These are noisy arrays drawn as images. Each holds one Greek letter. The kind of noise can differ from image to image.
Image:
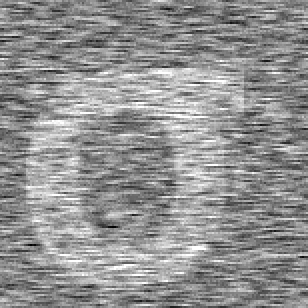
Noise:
streaked along the rows
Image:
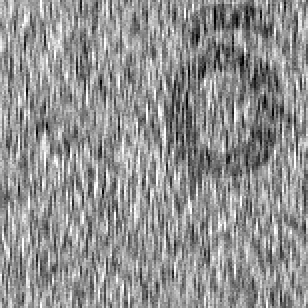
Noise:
streaked along the columns
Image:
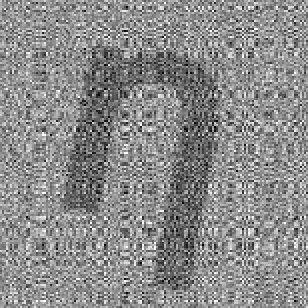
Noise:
low rank plus noise
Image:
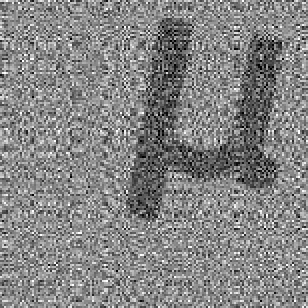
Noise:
low rank plus noise
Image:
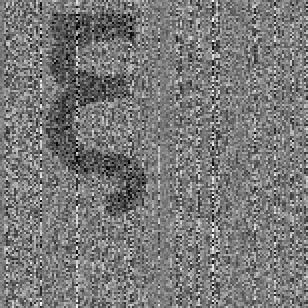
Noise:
columns of uneven size
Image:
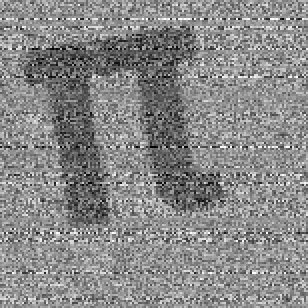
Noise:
rows of uneven size
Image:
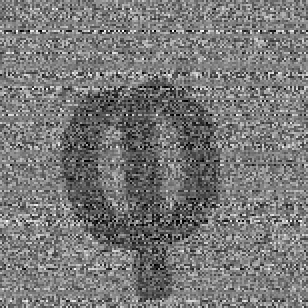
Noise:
rows of uneven size
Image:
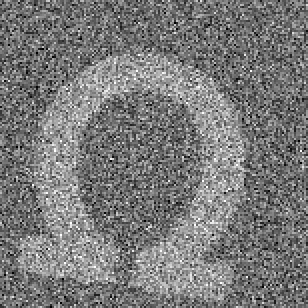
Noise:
independent entries
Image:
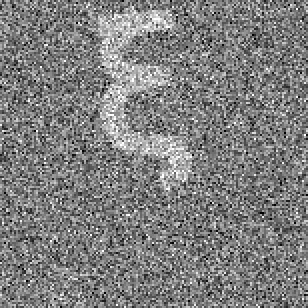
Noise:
independent entries
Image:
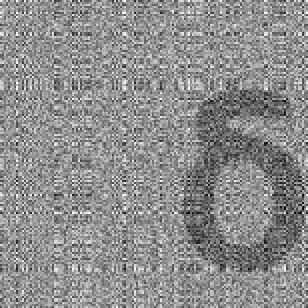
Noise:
low rank plus noise
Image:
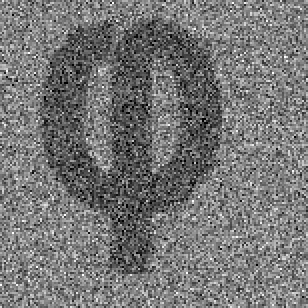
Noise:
independent entries
